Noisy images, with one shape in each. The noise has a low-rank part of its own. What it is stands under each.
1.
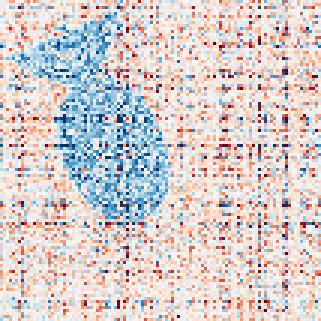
fish
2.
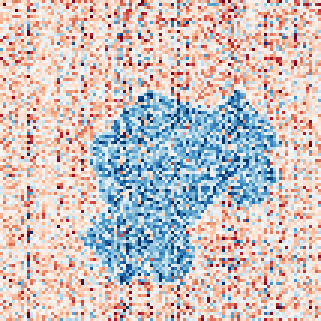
car
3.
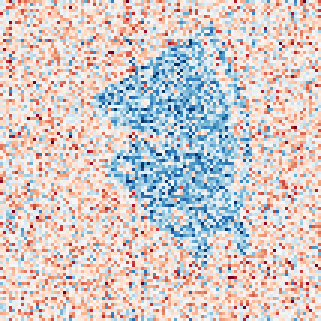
chess knight
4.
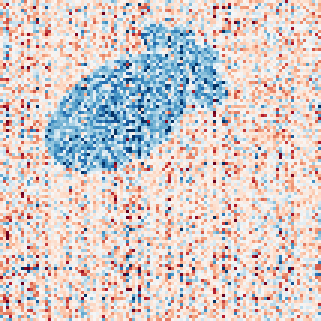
footprint
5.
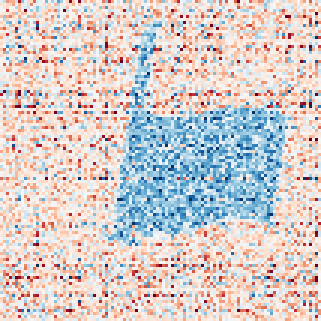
flag
